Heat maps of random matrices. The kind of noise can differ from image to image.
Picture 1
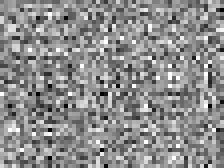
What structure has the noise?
low rank plus noise
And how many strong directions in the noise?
three or four
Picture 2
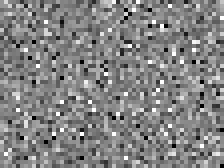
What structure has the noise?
heavy tails
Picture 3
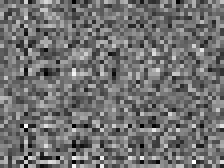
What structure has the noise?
low rank plus noise
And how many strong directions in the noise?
one
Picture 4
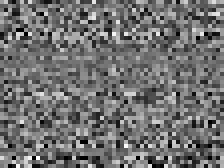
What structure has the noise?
rows of uneven size
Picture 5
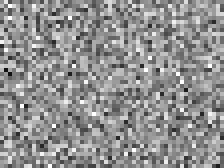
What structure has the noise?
independent entries
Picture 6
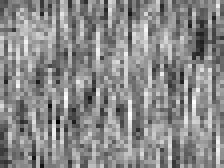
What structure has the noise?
streaked along the columns
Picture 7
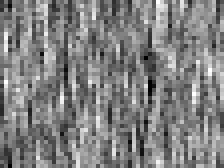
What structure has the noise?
streaked along the columns
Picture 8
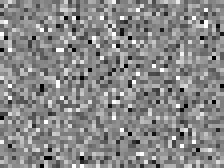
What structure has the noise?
heavy tails
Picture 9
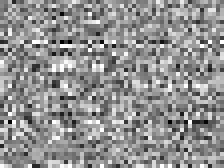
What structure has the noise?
low rank plus noise
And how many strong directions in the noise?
two
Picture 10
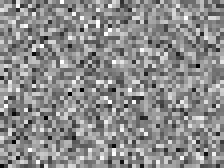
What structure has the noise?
independent entries
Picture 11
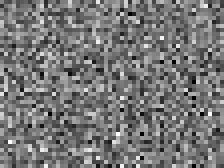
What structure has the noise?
low rank plus noise
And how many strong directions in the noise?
five to eight
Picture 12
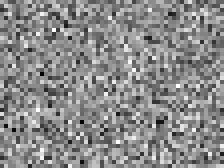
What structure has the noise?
independent entries
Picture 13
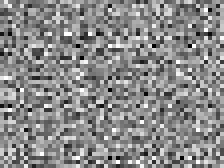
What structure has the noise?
low rank plus noise
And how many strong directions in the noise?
three or four
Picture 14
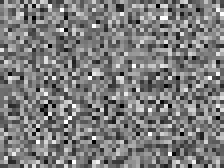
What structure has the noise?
low rank plus noise
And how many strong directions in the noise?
two
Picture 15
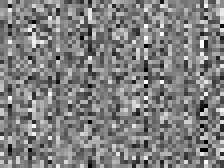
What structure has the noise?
columns of uneven size
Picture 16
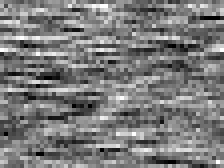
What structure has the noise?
streaked along the rows
